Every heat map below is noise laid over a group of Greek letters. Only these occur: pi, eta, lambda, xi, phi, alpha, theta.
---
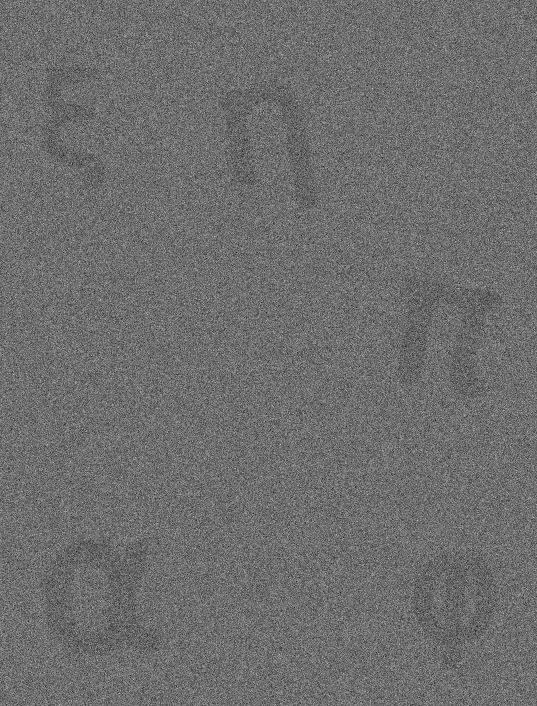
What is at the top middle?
eta
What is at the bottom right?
phi
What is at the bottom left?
alpha
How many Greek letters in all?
5
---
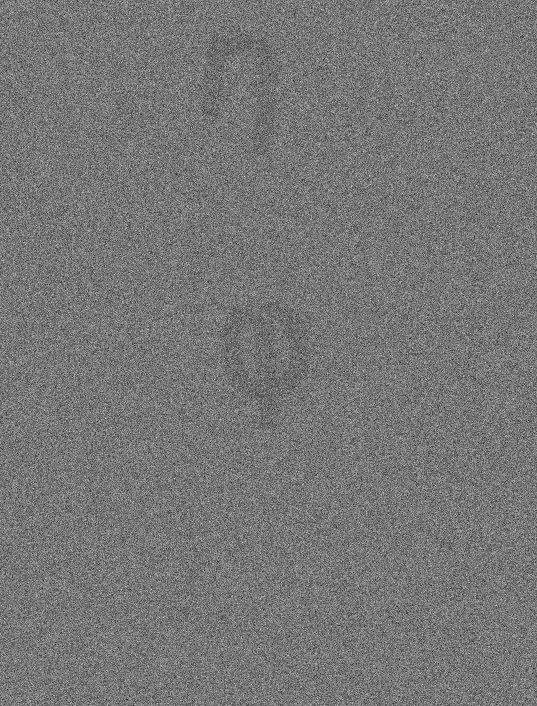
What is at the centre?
phi
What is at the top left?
nothing
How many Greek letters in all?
2
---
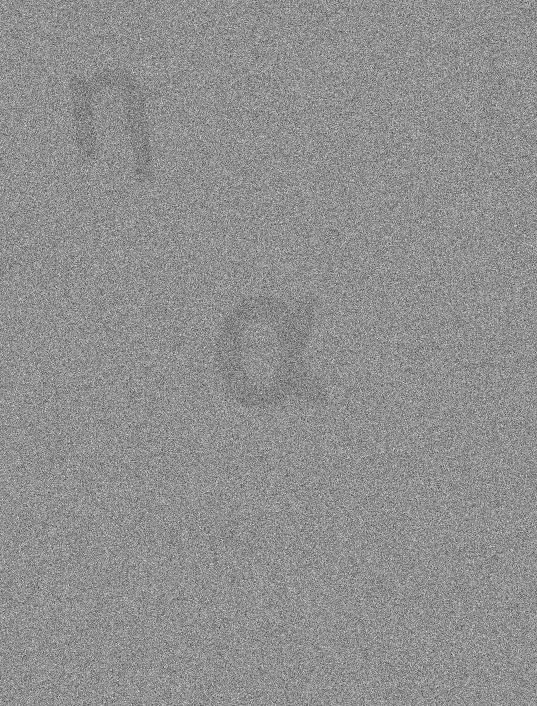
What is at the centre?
alpha
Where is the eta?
top left
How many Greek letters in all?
2
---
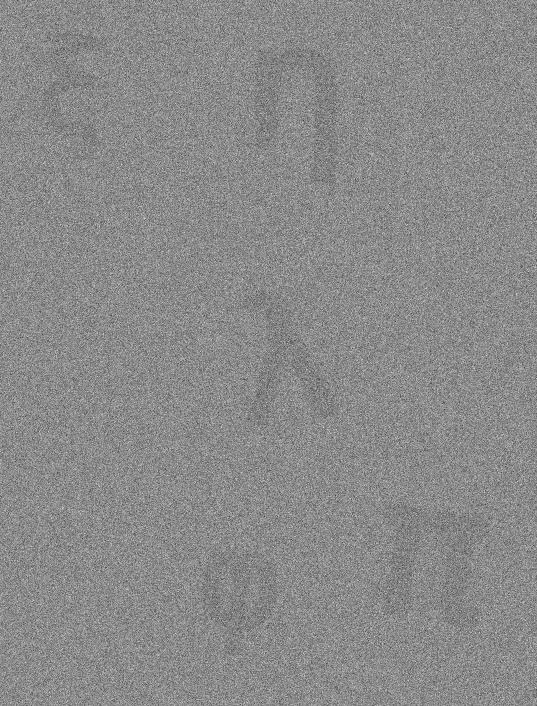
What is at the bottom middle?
phi
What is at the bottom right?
pi
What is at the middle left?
nothing
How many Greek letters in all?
5
